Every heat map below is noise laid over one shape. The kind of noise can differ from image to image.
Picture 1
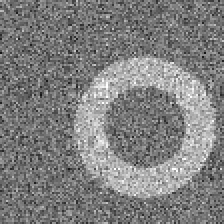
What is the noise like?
low rank plus noise
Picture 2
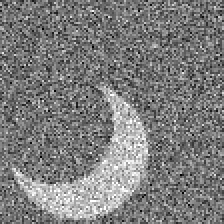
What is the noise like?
independent entries
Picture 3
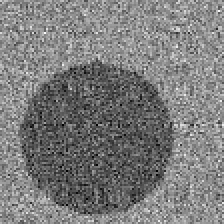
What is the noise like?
low rank plus noise
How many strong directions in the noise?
two
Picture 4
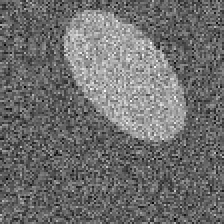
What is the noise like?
low rank plus noise
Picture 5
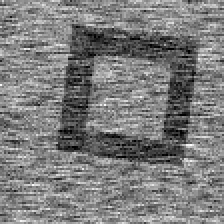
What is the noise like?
streaked along the rows
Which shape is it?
square frame
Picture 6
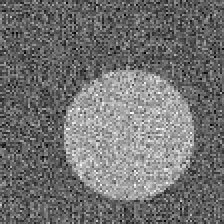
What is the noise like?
low rank plus noise
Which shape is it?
disc
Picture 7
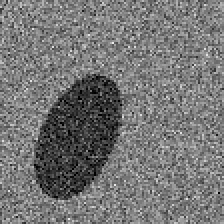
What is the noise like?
independent entries
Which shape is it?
ellipse
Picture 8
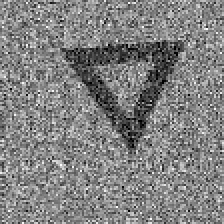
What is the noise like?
low rank plus noise
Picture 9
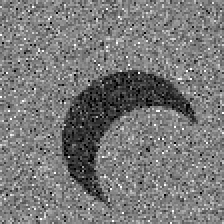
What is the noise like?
heavy tails
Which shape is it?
crescent
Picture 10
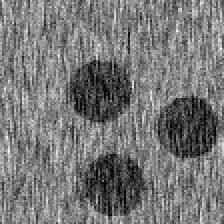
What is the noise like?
streaked along the columns
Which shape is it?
three dots
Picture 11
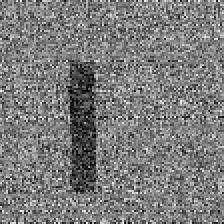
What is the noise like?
rows of uneven size
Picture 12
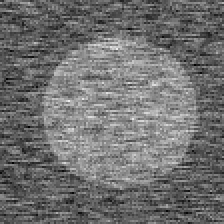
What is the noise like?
streaked along the rows
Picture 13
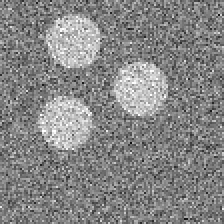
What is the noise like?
independent entries
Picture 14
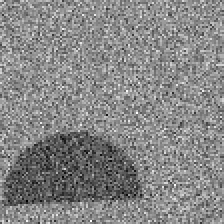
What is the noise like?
low rank plus noise
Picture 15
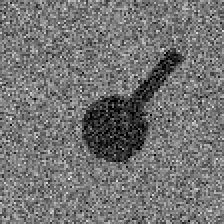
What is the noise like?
independent entries
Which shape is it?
lollipop
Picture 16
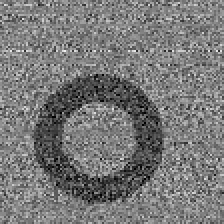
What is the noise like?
rows of uneven size
